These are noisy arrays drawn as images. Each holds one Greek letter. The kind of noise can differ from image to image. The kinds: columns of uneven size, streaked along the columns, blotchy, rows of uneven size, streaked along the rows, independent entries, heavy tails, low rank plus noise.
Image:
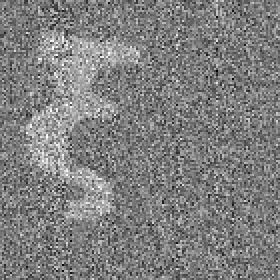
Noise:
columns of uneven size
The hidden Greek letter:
xi
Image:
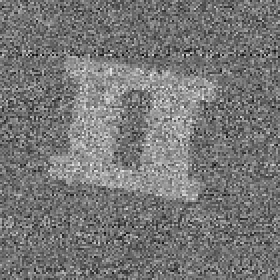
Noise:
rows of uneven size
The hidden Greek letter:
pi
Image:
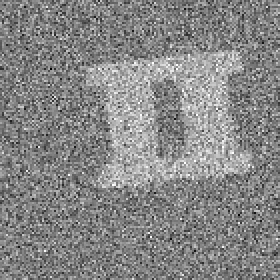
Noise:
low rank plus noise
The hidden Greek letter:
pi
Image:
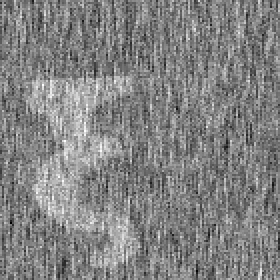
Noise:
streaked along the columns
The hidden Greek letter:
xi
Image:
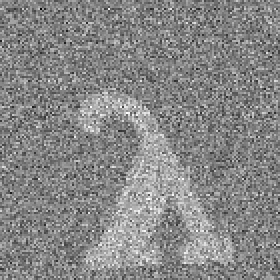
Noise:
rows of uneven size
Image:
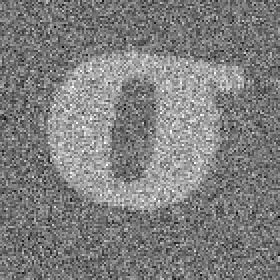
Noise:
low rank plus noise
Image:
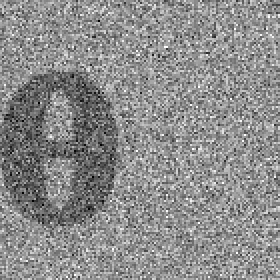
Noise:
low rank plus noise
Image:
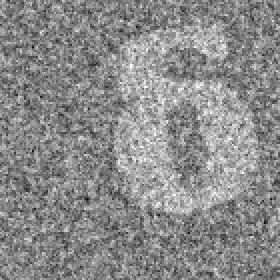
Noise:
blotchy
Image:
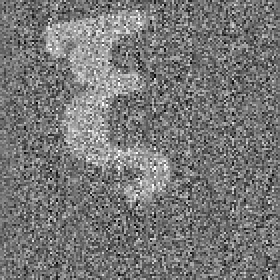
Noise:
columns of uneven size
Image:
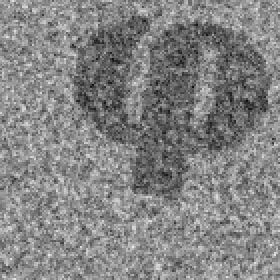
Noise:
blotchy
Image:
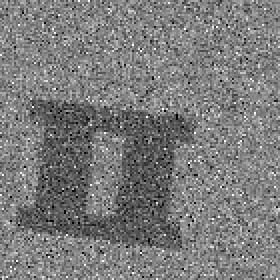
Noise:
heavy tails
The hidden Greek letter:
pi
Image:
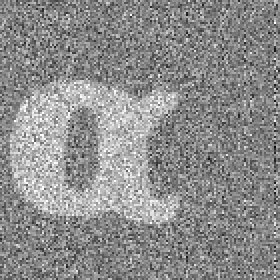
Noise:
columns of uneven size
